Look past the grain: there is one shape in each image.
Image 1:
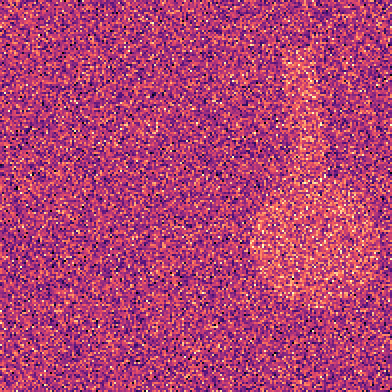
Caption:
light lollipop
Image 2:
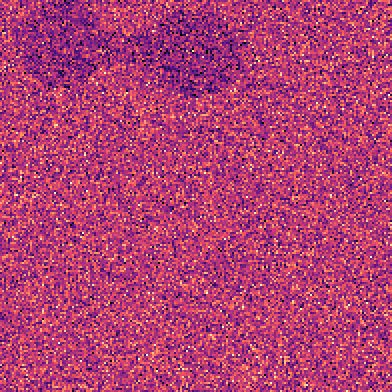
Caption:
dark dumbbell
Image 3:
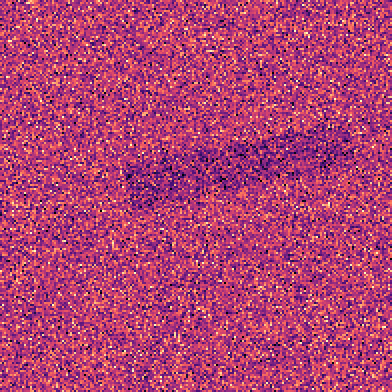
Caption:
dark bar
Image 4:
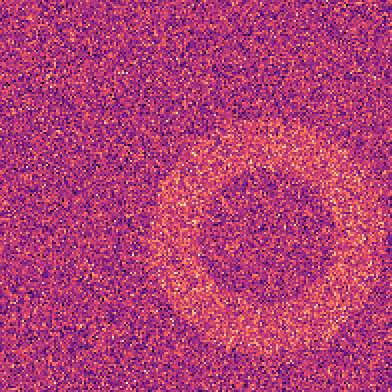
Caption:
light ring
